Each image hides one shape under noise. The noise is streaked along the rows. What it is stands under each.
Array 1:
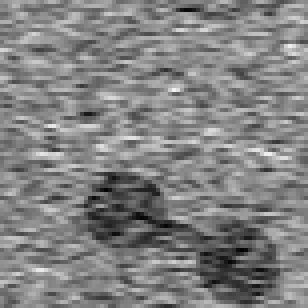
dumbbell
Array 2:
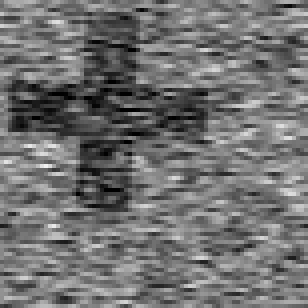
cross
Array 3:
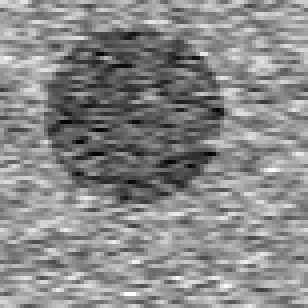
disc
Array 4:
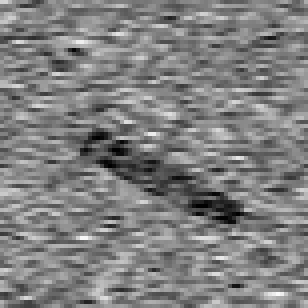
bar
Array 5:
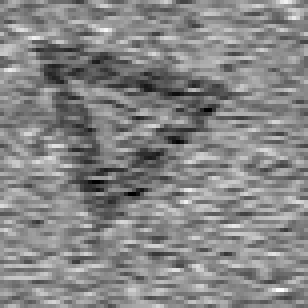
triangle frame
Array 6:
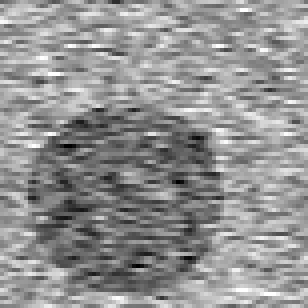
disc
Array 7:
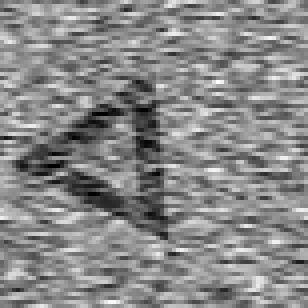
triangle frame
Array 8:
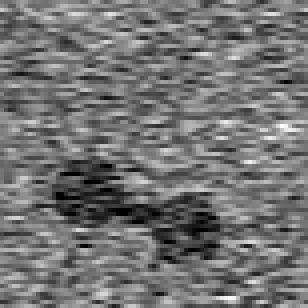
dumbbell
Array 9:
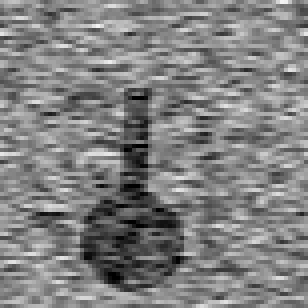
lollipop
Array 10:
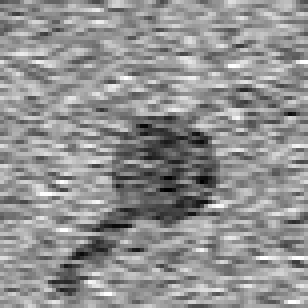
lollipop
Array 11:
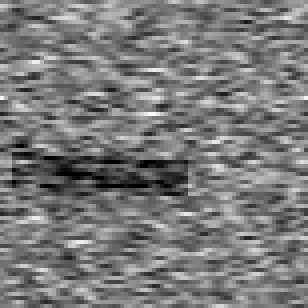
bar
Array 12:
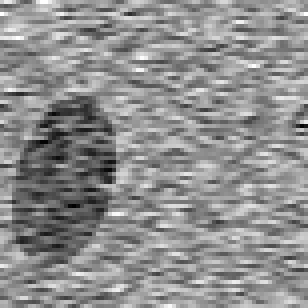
ellipse
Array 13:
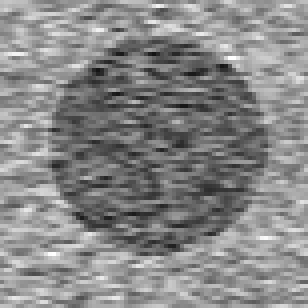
disc
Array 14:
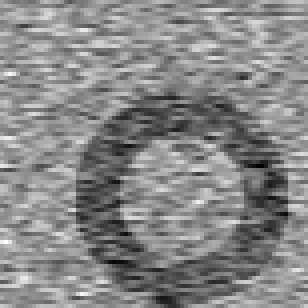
ring
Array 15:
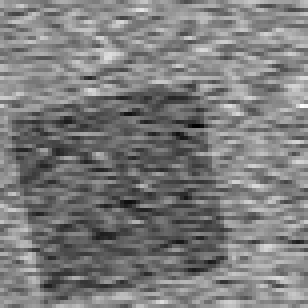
square
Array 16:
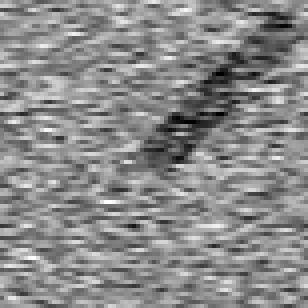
bar
